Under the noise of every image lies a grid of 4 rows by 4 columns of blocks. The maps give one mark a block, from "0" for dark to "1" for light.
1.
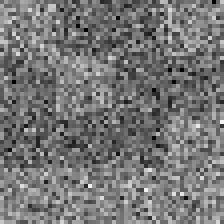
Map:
1 0 0 1
0 1 0 0
0 0 0 1
1 1 1 1
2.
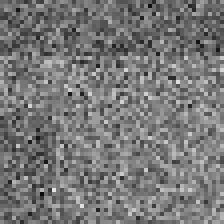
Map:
0 0 0 0
1 1 1 1
0 1 1 1
0 1 1 1
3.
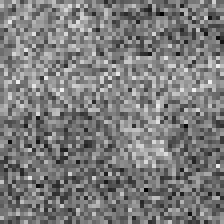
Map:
1 1 0 0
1 1 1 1
0 0 1 0
0 0 0 0
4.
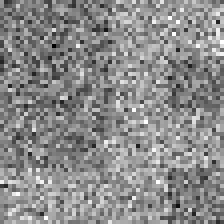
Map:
0 0 1 1
0 0 1 0
0 0 1 1
1 1 1 0
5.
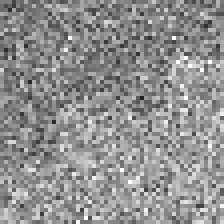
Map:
0 0 0 0
0 0 0 1
0 1 1 1
1 1 1 1
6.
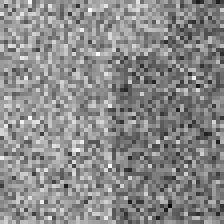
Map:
1 1 1 0
1 1 0 0
1 1 0 0
1 1 0 0
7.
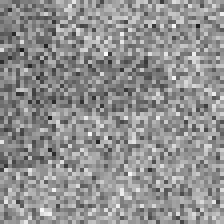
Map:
0 1 1 1
0 0 0 1
0 1 1 1
1 1 1 1
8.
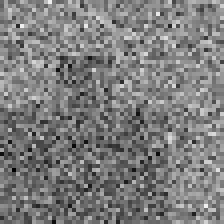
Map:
1 1 1 1
1 0 1 1
0 0 0 1
0 0 0 1
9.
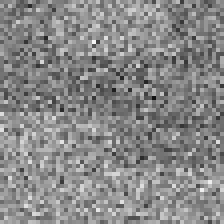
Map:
0 1 1 0
0 0 0 0
1 1 0 0
1 1 1 1
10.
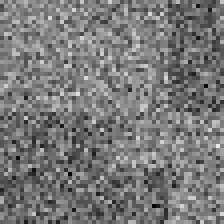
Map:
1 1 1 0
1 1 1 0
0 0 1 1
0 0 0 1
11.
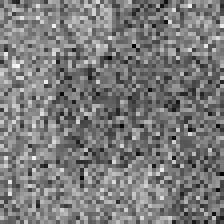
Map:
1 1 0 1
1 0 0 0
1 0 0 0
1 1 1 0
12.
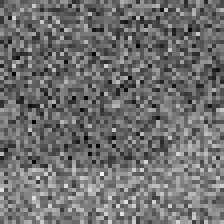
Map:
0 0 0 0
0 0 0 0
0 0 0 1
1 1 1 1
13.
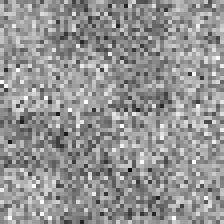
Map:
1 0 0 1
1 1 0 1
0 0 1 1
1 0 0 1
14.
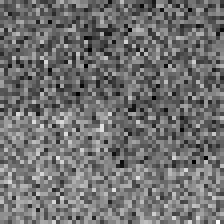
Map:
0 0 0 0
0 0 0 0
1 1 0 0
1 1 1 1
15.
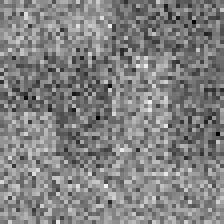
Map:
1 1 0 0
0 0 1 0
1 0 1 0
1 1 1 1
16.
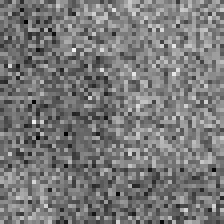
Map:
0 1 1 1
0 0 1 1
0 0 1 1
1 0 0 0
